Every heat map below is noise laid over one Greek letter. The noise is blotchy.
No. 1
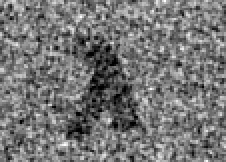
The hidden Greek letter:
lambda
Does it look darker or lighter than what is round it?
darker
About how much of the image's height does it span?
two thirds
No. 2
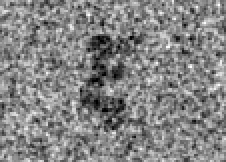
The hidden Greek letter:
xi
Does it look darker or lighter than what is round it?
darker
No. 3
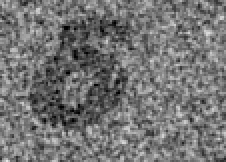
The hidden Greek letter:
delta
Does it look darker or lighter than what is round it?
darker
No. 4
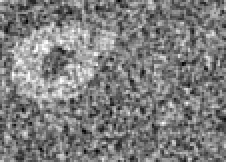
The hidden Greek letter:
sigma
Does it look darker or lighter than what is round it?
lighter
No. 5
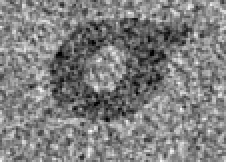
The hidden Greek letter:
sigma
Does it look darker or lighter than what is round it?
darker
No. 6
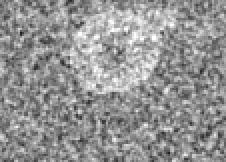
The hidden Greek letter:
sigma
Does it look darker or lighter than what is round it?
lighter
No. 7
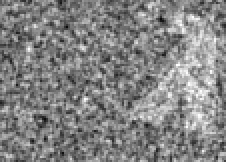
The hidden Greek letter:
lambda
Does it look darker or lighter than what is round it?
lighter
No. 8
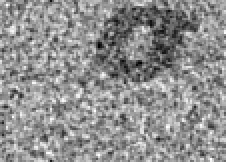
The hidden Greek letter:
sigma
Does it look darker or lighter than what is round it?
darker
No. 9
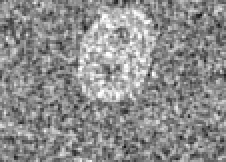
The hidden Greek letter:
theta
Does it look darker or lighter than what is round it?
lighter
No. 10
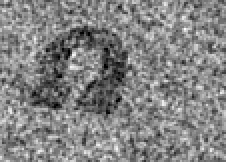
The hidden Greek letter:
omega
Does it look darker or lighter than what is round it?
darker
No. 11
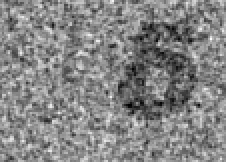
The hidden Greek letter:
delta
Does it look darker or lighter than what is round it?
darker
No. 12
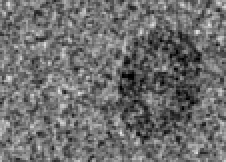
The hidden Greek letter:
theta
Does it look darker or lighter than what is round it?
darker
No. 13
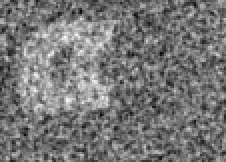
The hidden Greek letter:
alpha
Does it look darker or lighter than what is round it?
lighter
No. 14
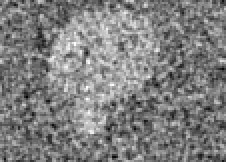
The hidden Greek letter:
phi
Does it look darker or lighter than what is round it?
lighter
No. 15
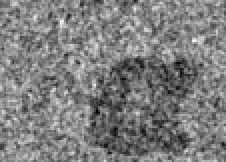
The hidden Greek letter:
alpha
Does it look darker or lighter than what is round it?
darker
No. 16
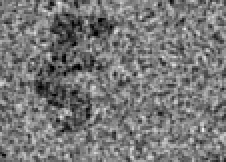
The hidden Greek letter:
xi
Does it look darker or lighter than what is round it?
darker
